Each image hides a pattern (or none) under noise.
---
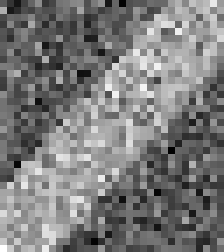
a diagonal band
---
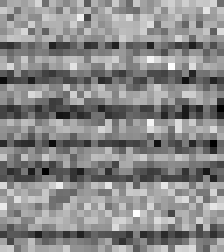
bands of rows
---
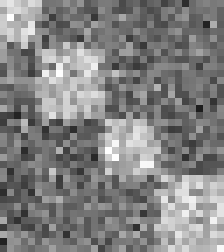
blocks along the diagonal
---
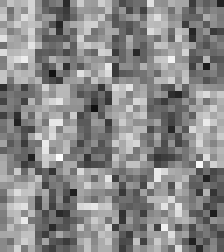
a checkerboard
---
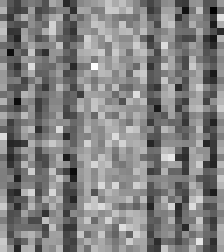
bands of columns
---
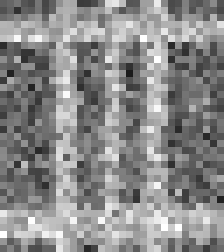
bands of rows crossing bands of columns
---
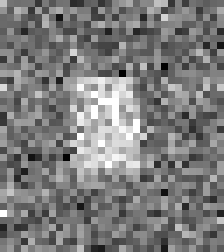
one block
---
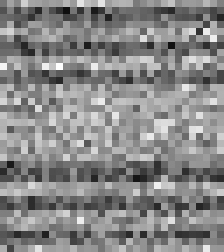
bands of rows
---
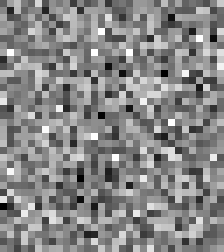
only noise
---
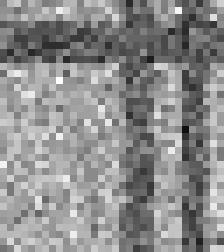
bands of rows crossing bands of columns
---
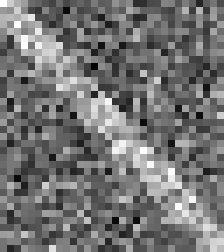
a diagonal band
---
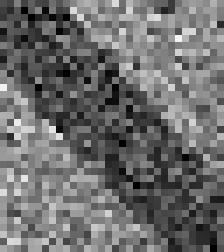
a diagonal band
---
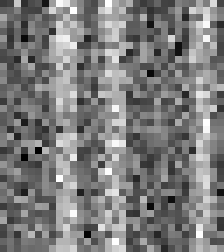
bands of columns
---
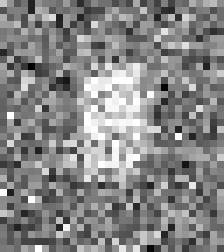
one block
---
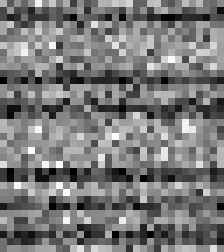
bands of rows
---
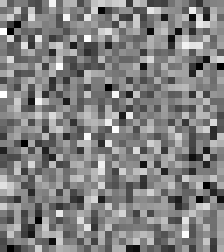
only noise
